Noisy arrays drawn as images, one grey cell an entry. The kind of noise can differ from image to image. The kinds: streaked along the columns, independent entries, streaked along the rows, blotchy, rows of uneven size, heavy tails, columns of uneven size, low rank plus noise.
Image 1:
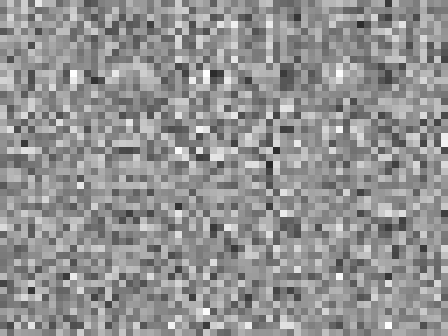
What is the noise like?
low rank plus noise
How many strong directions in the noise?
two
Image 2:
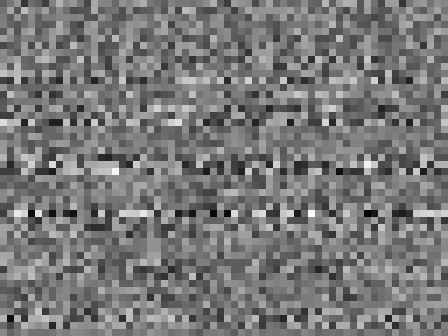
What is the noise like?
rows of uneven size
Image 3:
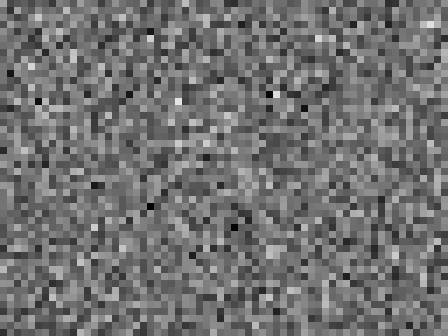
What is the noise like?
independent entries
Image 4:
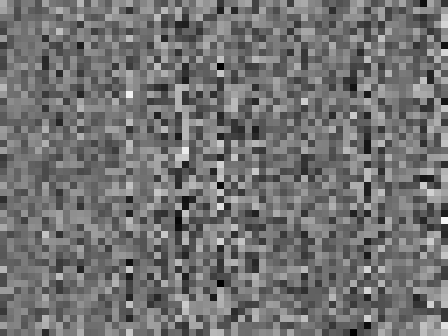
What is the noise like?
columns of uneven size
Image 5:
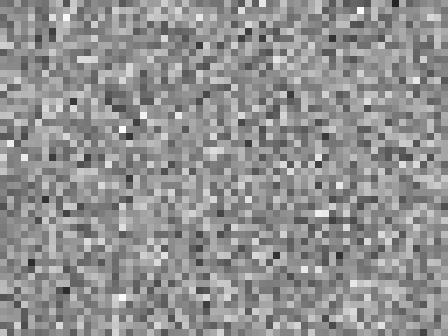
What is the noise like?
independent entries
